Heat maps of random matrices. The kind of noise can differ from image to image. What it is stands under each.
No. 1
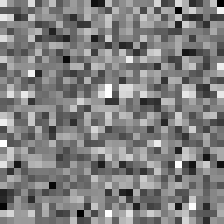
low rank plus noise
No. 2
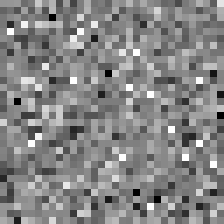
heavy tails
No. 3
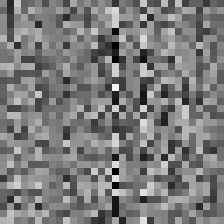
columns of uneven size
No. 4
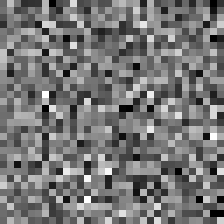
low rank plus noise
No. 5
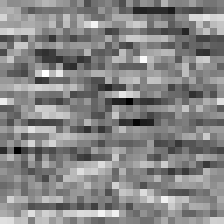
streaked along the rows
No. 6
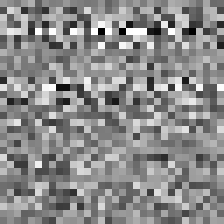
rows of uneven size
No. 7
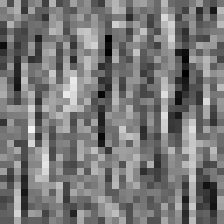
streaked along the columns
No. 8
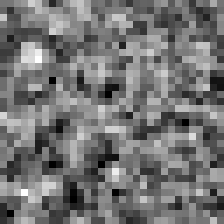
blotchy
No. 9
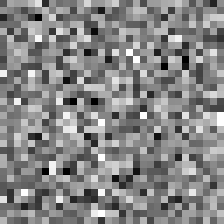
low rank plus noise
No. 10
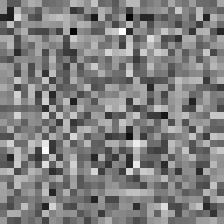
low rank plus noise
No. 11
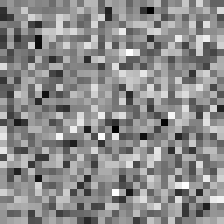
independent entries
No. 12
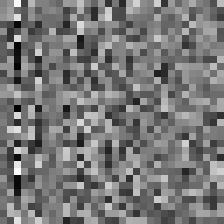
columns of uneven size
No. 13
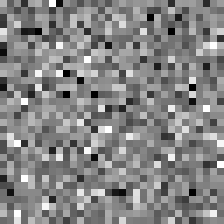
heavy tails
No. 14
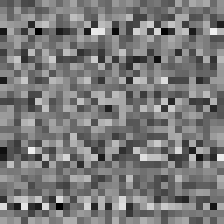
rows of uneven size
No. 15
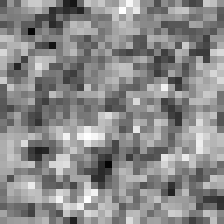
blotchy
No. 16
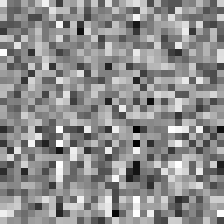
low rank plus noise
